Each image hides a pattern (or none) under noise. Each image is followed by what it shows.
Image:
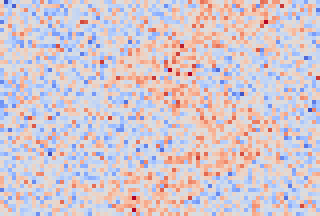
a wavy band
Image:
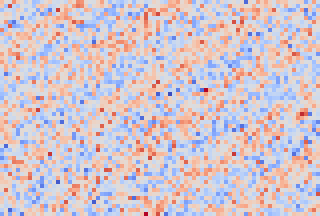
diagonal stripes
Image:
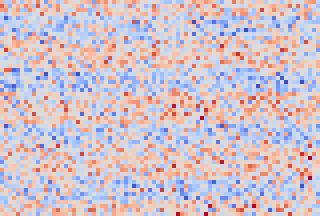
horizontal stripes
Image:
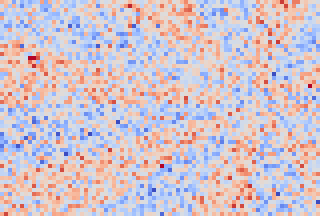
spokes from one point
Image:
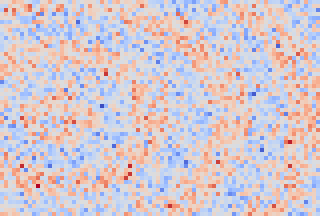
rings round one point
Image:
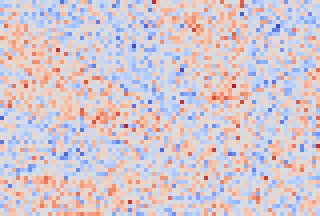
spokes from one point
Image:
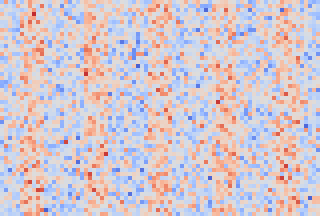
vertical stripes
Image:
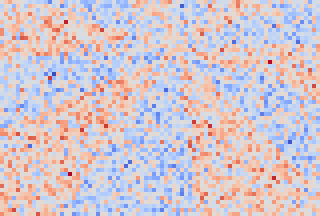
spokes from one point
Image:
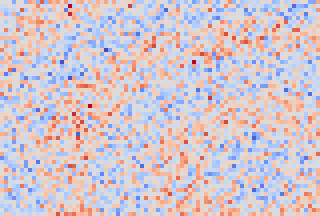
rings round one point
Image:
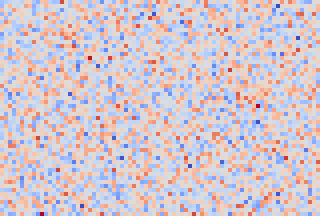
only noise
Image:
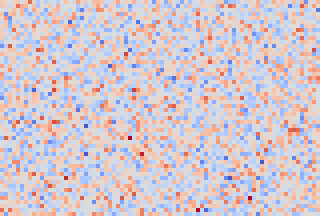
only noise
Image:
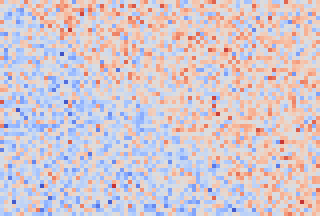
a sharp edge
